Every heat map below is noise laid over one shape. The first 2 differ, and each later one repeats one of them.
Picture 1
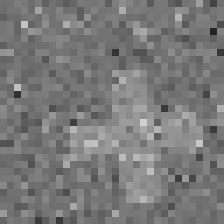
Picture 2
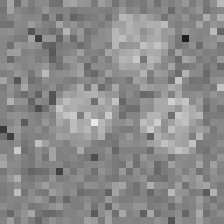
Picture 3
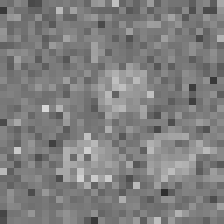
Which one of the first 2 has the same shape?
2
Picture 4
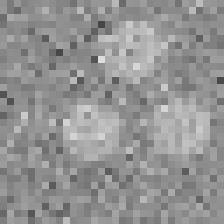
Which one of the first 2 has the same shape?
2
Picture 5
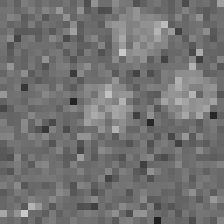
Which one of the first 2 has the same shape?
2
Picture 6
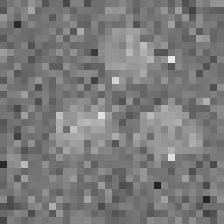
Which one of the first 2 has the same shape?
2
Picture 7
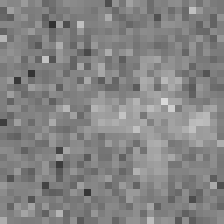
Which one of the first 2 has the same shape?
1
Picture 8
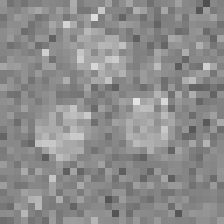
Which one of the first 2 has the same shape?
2
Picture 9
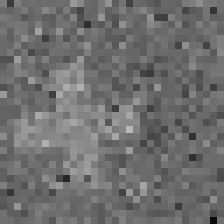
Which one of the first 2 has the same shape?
1
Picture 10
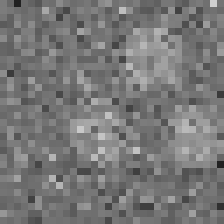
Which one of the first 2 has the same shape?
2
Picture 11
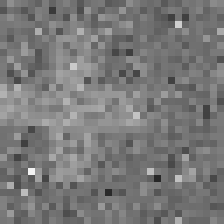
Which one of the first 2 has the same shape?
1
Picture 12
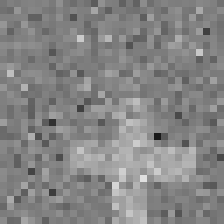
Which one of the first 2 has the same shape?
1
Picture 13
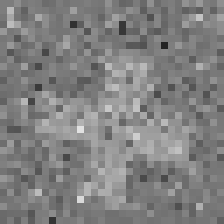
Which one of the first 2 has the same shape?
1
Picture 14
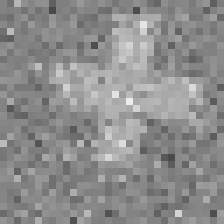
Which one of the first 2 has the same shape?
1
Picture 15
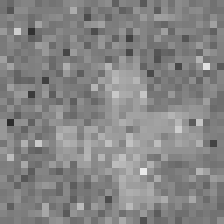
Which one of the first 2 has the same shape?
1
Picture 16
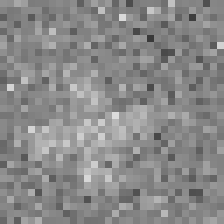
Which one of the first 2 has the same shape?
1
